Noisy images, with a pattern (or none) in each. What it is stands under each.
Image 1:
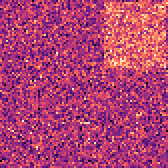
one block
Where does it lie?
top right
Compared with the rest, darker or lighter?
lighter
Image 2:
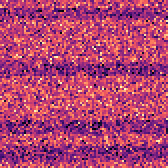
bands of rows
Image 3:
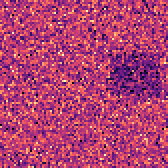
one block
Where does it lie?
middle right
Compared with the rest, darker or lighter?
darker
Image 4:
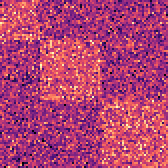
blocks along the diagonal
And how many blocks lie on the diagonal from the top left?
3
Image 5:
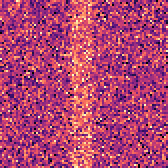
one band of columns
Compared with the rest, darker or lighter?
lighter
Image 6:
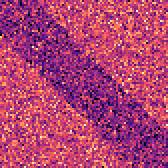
a diagonal band
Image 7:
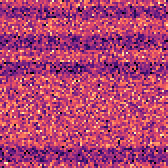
bands of rows
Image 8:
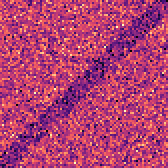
a diagonal band
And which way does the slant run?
bottom left to top right
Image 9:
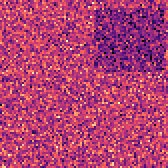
one block
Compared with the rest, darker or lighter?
darker
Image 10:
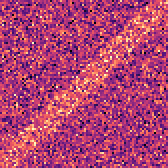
a diagonal band
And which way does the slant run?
bottom left to top right
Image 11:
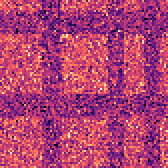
bands of rows crossing bands of columns
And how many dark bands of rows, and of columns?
2 and 3
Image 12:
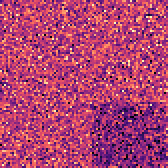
one block
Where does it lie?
bottom right
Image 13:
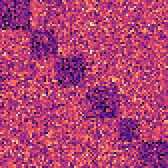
blocks along the diagonal
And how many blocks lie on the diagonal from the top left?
6
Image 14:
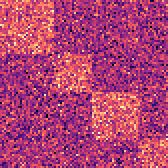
blocks along the diagonal
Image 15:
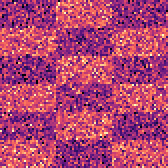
a checkerboard
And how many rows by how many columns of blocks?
6 by 3
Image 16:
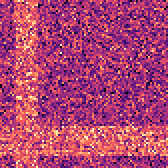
bands of rows crossing bands of columns
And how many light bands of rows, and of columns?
1 and 1
